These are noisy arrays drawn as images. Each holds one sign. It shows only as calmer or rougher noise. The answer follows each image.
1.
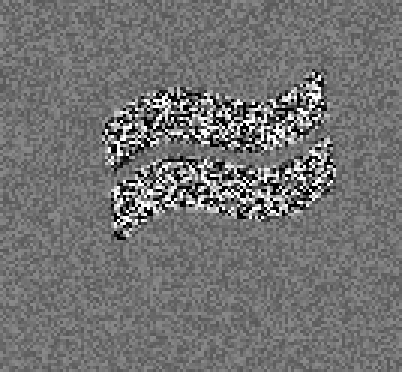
approximately sign
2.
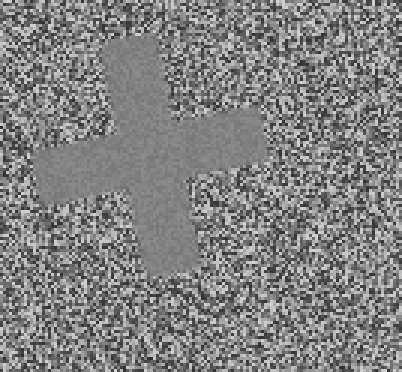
plus sign
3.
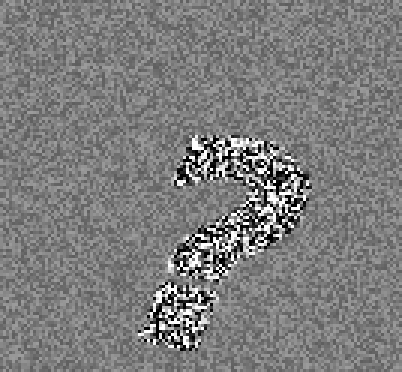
question mark
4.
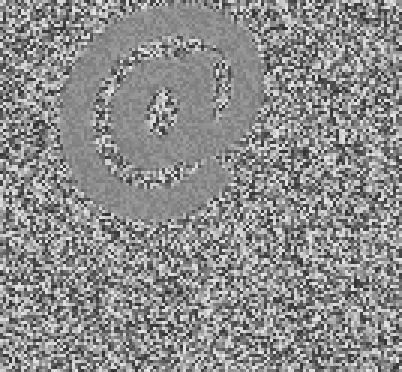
at sign
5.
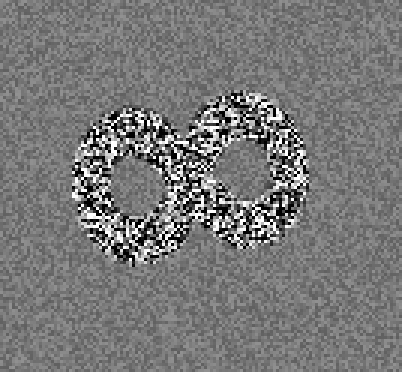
infinity sign
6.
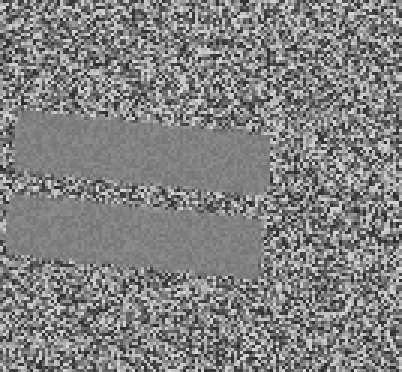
equals sign
